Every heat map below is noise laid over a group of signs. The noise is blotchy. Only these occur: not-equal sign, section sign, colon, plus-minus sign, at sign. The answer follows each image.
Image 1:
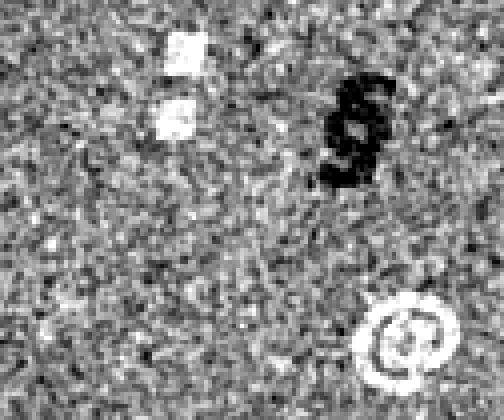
top left: light colon; top right: dark section sign; bottom right: light at sign
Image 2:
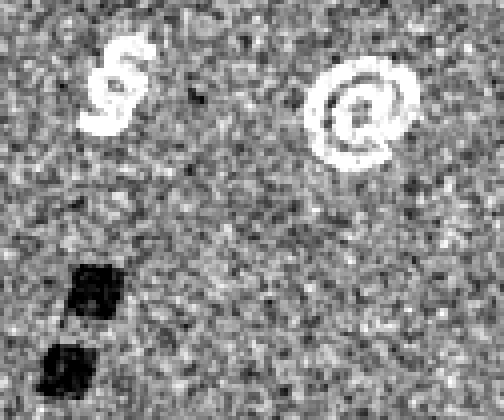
top left: light section sign; top right: light at sign; bottom left: dark colon
